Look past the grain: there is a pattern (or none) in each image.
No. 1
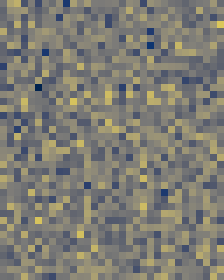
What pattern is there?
only noise
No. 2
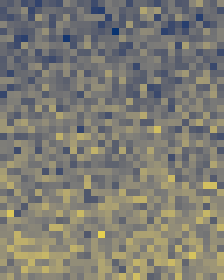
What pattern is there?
a smooth slope
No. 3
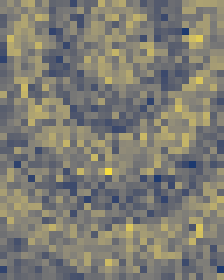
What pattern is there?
rings round one point
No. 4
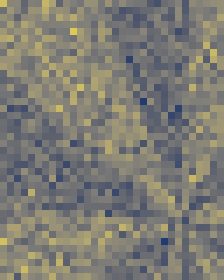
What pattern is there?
spokes from one point
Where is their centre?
bottom right
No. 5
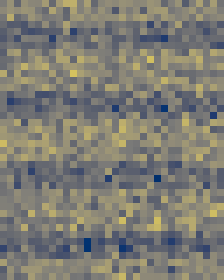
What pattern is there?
horizontal stripes
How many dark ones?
4
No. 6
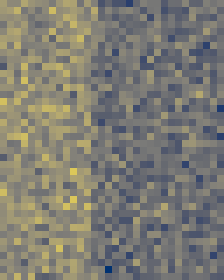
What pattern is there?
a sharp edge
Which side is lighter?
left
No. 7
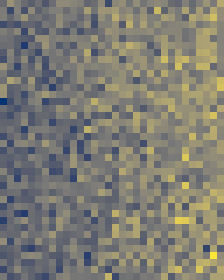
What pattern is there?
a smooth slope
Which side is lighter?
right
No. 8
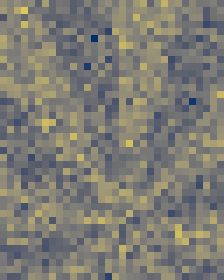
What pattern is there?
spokes from one point
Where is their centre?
bottom middle
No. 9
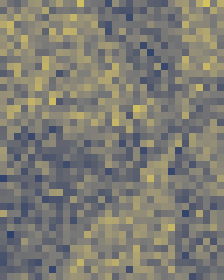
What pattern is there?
spokes from one point
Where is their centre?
middle right
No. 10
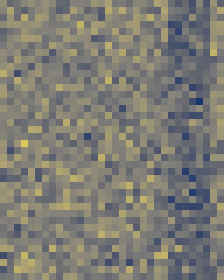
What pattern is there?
one vertical stripe
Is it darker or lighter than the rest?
darker
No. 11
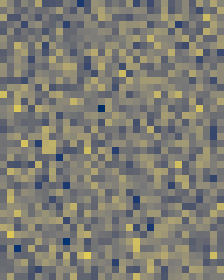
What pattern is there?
only noise
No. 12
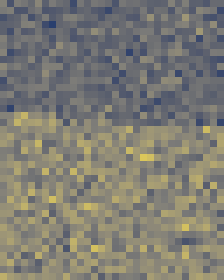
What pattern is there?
a sharp edge
